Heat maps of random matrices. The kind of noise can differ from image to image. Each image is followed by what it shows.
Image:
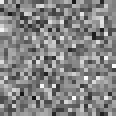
independent entries
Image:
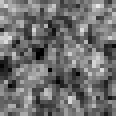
blotchy
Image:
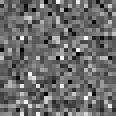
heavy tails
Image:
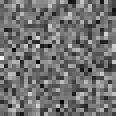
independent entries
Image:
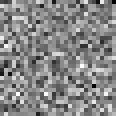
low rank plus noise
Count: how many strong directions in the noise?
five to eight
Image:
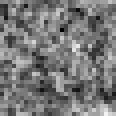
blotchy
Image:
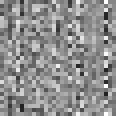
columns of uneven size
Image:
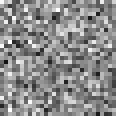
independent entries
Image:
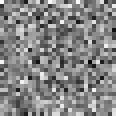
low rank plus noise
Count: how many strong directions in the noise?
five to eight
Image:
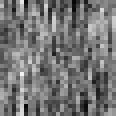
streaked along the columns
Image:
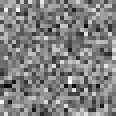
independent entries
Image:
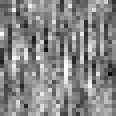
streaked along the columns
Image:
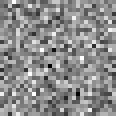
independent entries
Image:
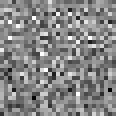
low rank plus noise
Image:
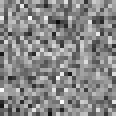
low rank plus noise
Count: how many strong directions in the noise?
five to eight
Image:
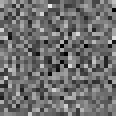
low rank plus noise
